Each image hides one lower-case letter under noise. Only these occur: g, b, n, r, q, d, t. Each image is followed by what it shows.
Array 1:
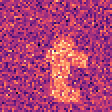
light t
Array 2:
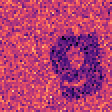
dark g
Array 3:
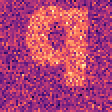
light q
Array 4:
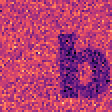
dark b
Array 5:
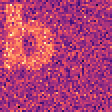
light b
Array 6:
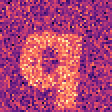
light q
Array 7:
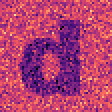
dark d
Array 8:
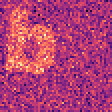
light b
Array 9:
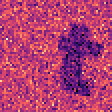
dark t
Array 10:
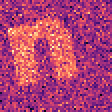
light n
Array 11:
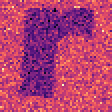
dark r
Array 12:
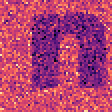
dark n
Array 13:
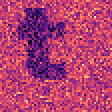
dark t
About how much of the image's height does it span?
two thirds
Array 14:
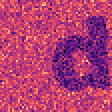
dark d
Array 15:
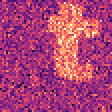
light t
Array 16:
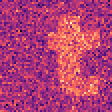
light t
